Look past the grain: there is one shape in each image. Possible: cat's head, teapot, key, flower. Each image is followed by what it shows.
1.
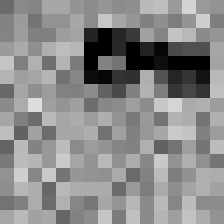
key
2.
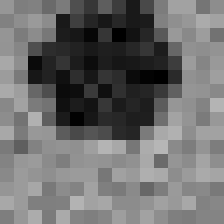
flower
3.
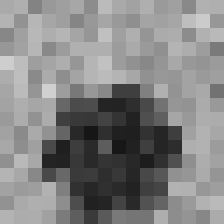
flower
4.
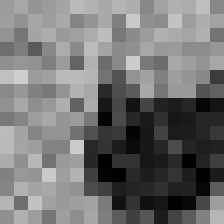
cat's head
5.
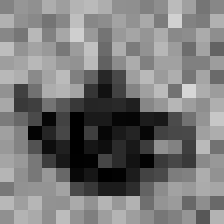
teapot
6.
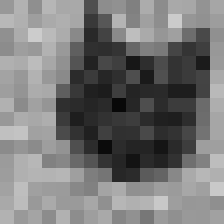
cat's head
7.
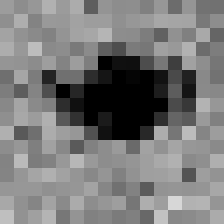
teapot
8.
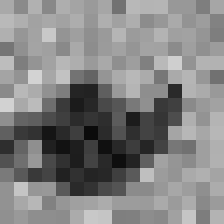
teapot
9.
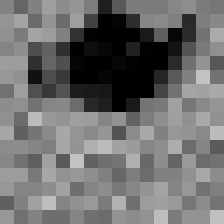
teapot
